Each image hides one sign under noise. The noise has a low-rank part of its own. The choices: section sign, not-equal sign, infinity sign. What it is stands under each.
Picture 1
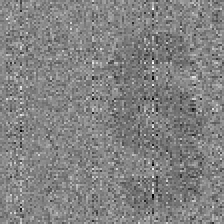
section sign
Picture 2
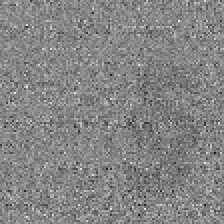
section sign
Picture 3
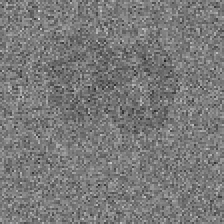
infinity sign
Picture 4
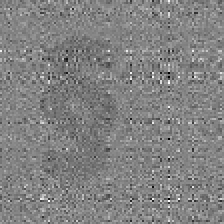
section sign
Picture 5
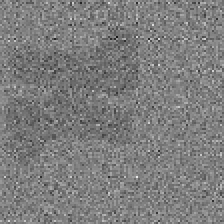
not-equal sign
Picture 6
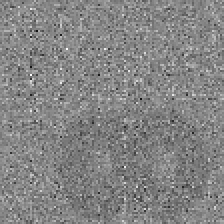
infinity sign
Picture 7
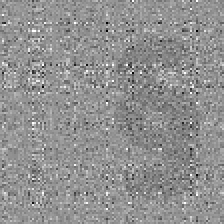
section sign
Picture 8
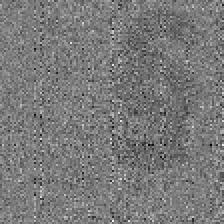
section sign
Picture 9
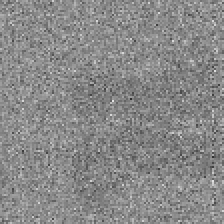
not-equal sign
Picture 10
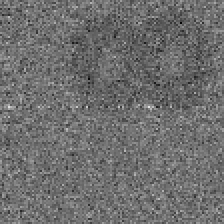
infinity sign
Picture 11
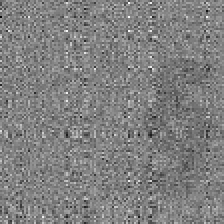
section sign
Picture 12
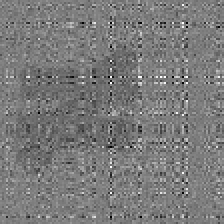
not-equal sign
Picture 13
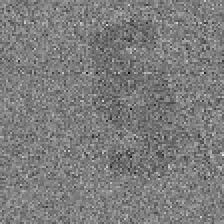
section sign
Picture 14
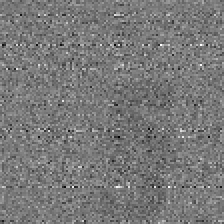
section sign
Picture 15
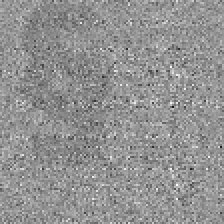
section sign
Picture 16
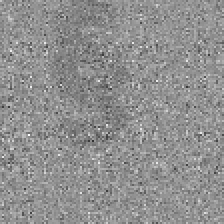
section sign
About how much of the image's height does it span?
two thirds
